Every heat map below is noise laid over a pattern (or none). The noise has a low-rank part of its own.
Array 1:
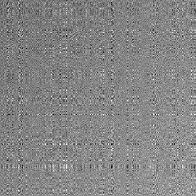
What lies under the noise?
a smooth slope
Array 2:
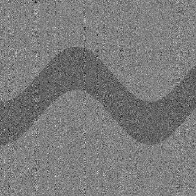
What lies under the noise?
a wavy band
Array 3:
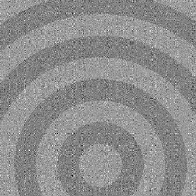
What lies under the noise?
rings round one point
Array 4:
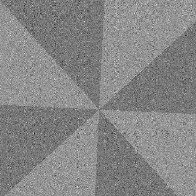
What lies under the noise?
spokes from one point
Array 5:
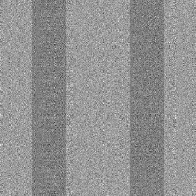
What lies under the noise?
vertical stripes
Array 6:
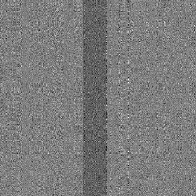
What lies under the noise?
one vertical stripe
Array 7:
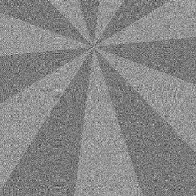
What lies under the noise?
spokes from one point
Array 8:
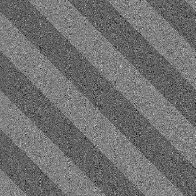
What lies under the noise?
diagonal stripes
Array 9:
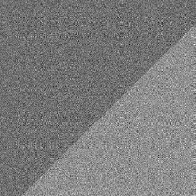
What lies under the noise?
a sharp edge
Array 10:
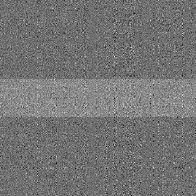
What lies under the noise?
one horizontal stripe
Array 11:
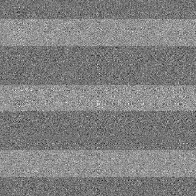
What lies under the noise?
horizontal stripes
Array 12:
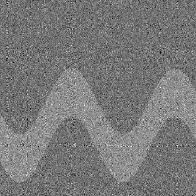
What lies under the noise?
a wavy band
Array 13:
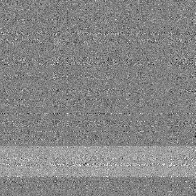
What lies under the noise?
one horizontal stripe
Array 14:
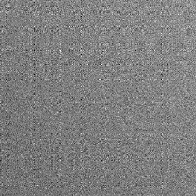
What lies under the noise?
a smooth slope
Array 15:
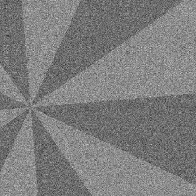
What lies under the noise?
spokes from one point
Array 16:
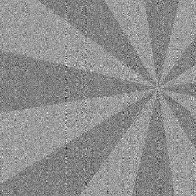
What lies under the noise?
spokes from one point
